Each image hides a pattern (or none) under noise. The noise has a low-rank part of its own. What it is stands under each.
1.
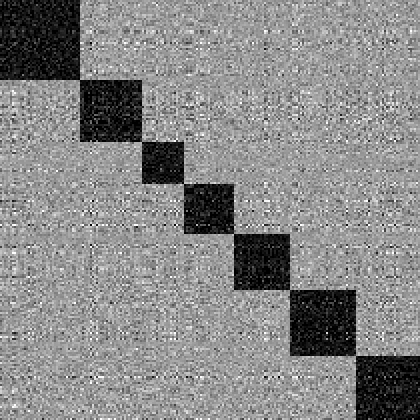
blocks along the diagonal
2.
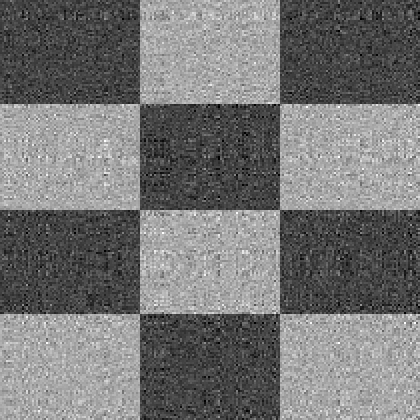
a checkerboard
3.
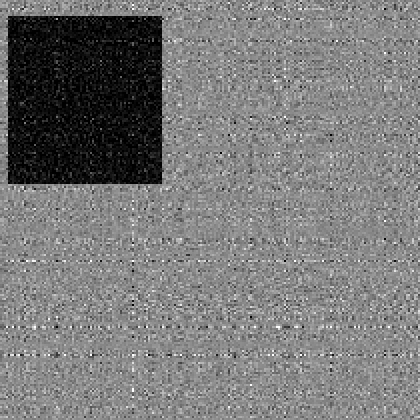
one block
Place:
top left
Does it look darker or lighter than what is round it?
darker
